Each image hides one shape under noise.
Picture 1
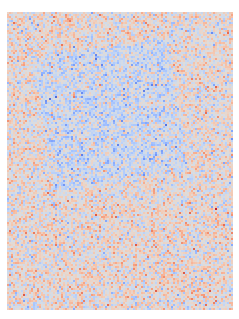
square
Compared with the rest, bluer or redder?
bluer
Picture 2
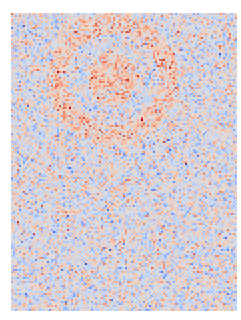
bullseye
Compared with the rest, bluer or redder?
redder
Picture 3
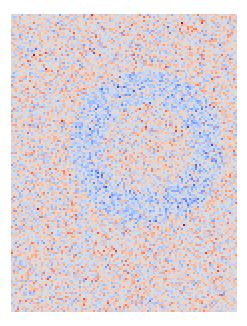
ring
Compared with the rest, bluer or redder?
bluer
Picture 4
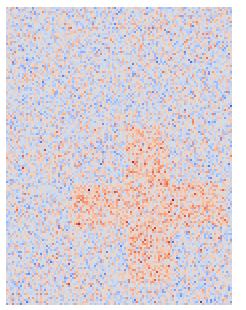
cross
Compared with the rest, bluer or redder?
redder
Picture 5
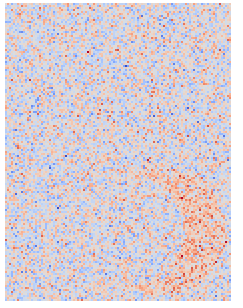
crescent
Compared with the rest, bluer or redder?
redder
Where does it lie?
bottom right
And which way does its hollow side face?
left
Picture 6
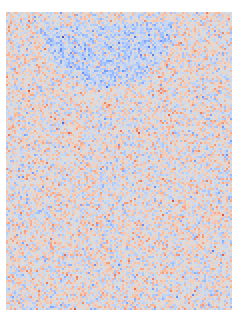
half disc
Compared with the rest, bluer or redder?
bluer
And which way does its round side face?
down
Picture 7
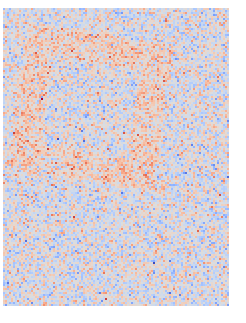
square frame
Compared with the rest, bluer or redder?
redder
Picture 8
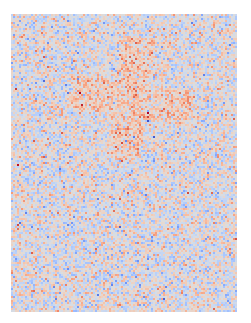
cross
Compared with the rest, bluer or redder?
redder
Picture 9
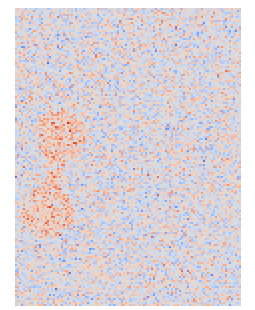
dumbbell
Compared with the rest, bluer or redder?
redder
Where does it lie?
middle left
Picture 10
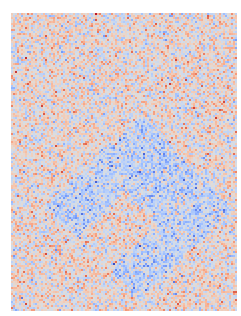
square with a notch
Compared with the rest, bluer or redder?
bluer
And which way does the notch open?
down and left
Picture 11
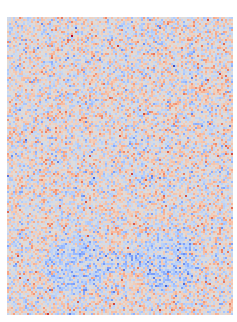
dumbbell
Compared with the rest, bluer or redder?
bluer
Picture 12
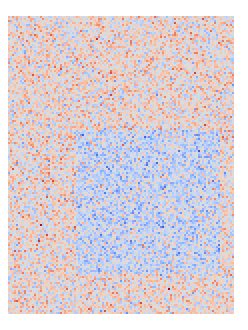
square
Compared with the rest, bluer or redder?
bluer
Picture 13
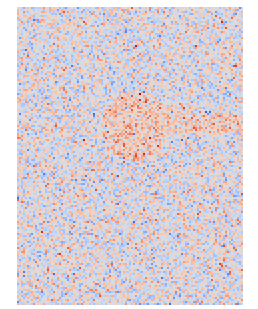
lollipop
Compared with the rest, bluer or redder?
redder
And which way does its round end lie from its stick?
left
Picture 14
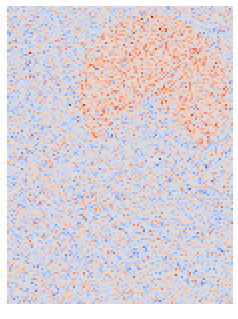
disc with a wedge cut out
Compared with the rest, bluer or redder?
redder
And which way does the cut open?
down
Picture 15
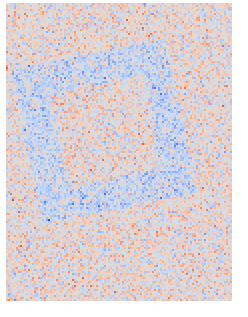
square frame
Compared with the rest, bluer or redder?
bluer
